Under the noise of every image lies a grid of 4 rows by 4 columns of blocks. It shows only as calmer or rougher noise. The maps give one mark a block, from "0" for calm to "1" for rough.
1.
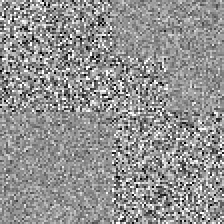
1 1 0 0
1 1 1 0
0 0 1 1
0 0 1 1
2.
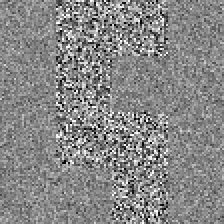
0 1 1 0
0 1 0 0
0 1 1 0
0 0 1 0
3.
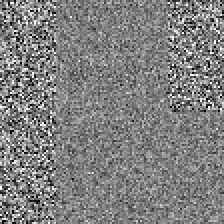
1 0 0 1
1 0 0 1
1 0 0 0
1 0 0 0
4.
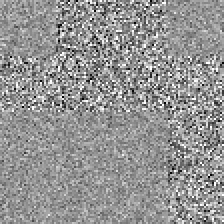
0 1 1 0
1 1 1 1
0 0 0 1
0 0 0 1
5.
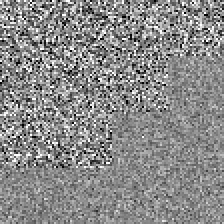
1 1 1 1
1 1 1 0
1 1 0 0
0 0 0 0
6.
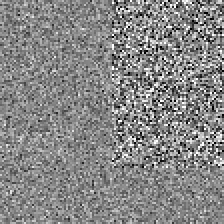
0 0 1 1
0 0 1 1
0 0 1 1
0 0 0 0
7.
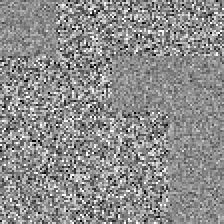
0 1 1 1
1 1 0 0
1 1 1 0
1 1 1 0
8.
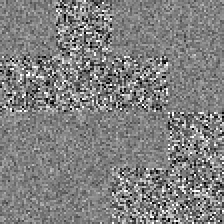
0 1 0 0
1 1 1 0
0 0 0 1
0 0 1 1
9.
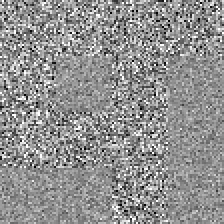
1 1 1 1
1 0 1 0
1 1 1 0
0 0 1 0
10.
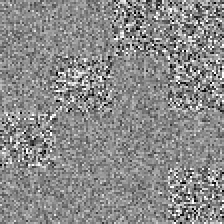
0 0 1 1
0 1 0 1
1 0 0 0
0 0 0 1
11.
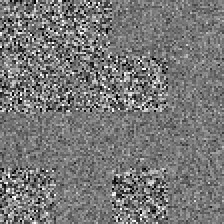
1 1 0 0
1 1 1 0
0 0 0 0
1 0 1 0
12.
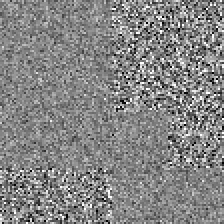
0 0 1 1
0 0 1 1
0 0 0 1
1 1 0 0
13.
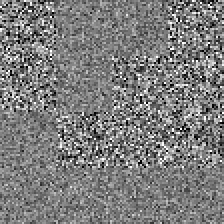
1 0 0 1
1 0 1 1
0 1 1 1
0 0 0 0
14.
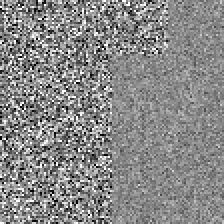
1 1 1 0
1 1 0 0
1 1 0 0
1 1 0 0
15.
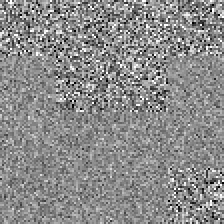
1 1 1 1
0 1 1 0
0 0 0 0
0 0 0 1
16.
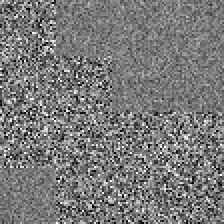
1 0 0 0
1 1 0 0
1 1 1 1
0 1 1 1
